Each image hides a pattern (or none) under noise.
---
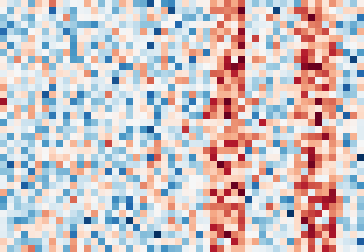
bands of columns
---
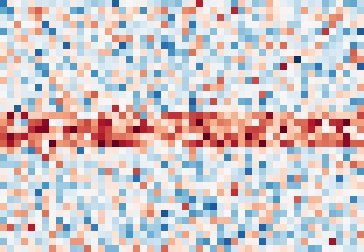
one band of rows
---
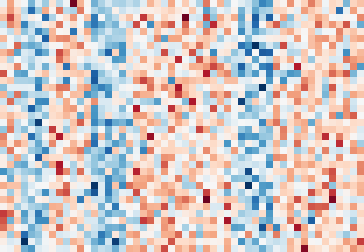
bands of columns
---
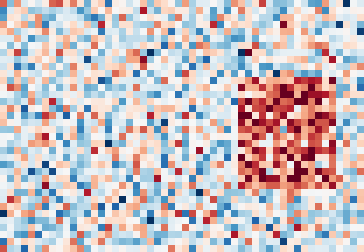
one block
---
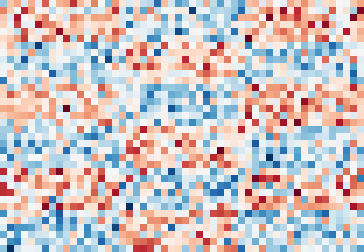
a checkerboard
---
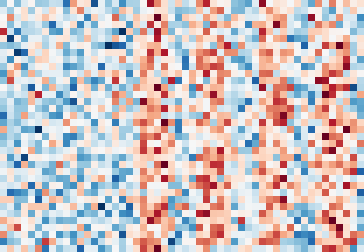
bands of columns
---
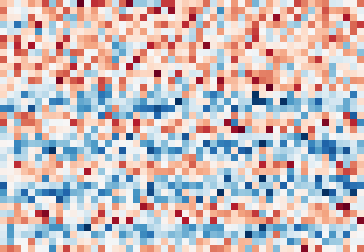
bands of rows
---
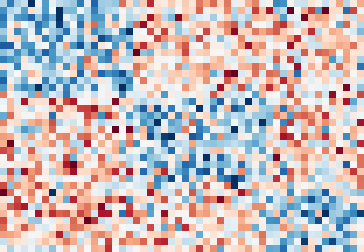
blocks along the diagonal
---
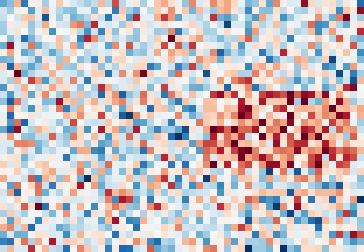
one block
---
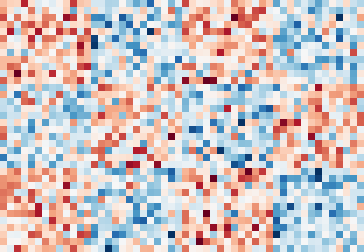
a checkerboard
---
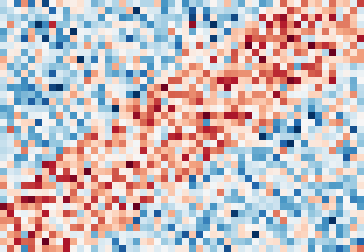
a diagonal band
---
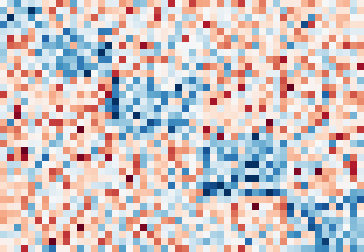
blocks along the diagonal
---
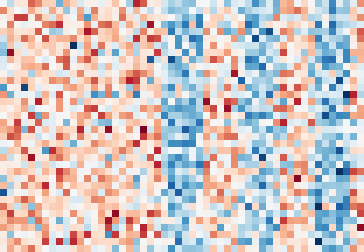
bands of columns
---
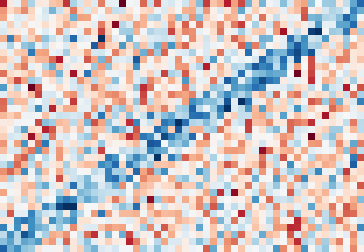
a diagonal band
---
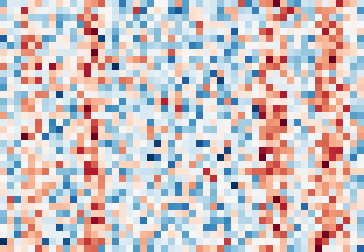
bands of columns
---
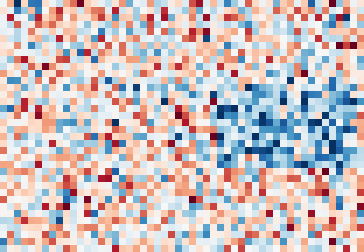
one block
